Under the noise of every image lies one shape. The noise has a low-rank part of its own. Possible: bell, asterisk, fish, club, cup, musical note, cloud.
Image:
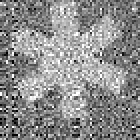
asterisk
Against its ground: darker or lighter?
lighter
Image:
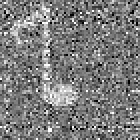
musical note
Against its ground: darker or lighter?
lighter
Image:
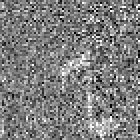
musical note
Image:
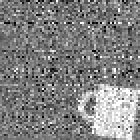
cup
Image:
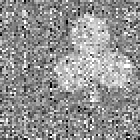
club
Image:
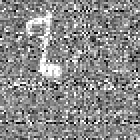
musical note
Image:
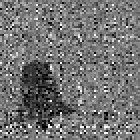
bell
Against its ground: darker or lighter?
darker
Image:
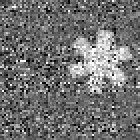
asterisk
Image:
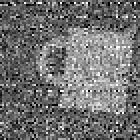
cup
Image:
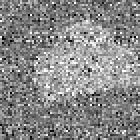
cloud
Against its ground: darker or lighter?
lighter
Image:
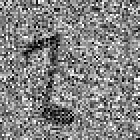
musical note
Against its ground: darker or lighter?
darker
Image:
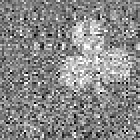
club
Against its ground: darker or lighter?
lighter
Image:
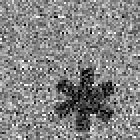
asterisk
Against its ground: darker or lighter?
darker
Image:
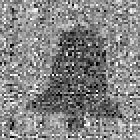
bell
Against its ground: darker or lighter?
darker
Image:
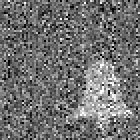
bell
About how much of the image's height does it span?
half
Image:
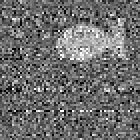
fish
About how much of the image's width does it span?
half
